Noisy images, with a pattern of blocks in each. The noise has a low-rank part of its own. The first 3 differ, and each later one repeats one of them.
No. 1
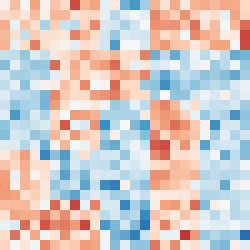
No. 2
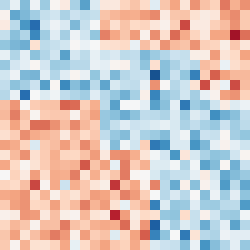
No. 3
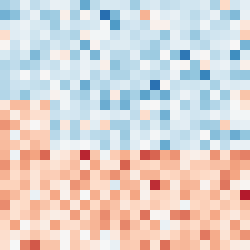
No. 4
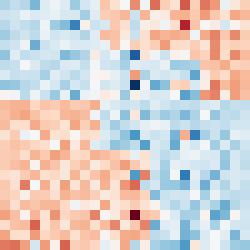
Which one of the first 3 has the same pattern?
2
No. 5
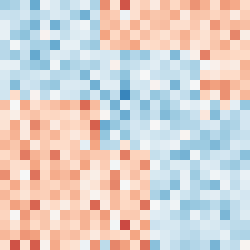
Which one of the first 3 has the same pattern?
2
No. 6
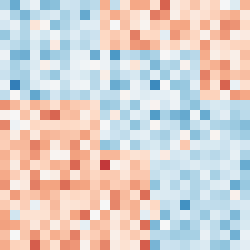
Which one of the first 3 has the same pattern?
2
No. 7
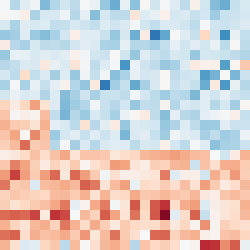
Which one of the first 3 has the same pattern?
3
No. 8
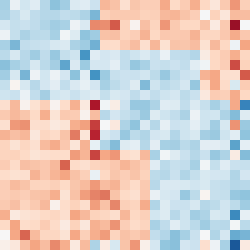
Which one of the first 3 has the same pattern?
2
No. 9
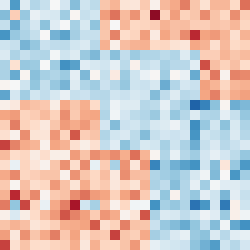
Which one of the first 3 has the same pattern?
2
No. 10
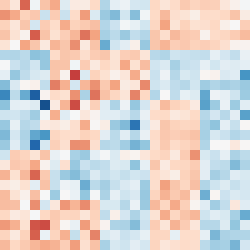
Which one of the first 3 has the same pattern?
1
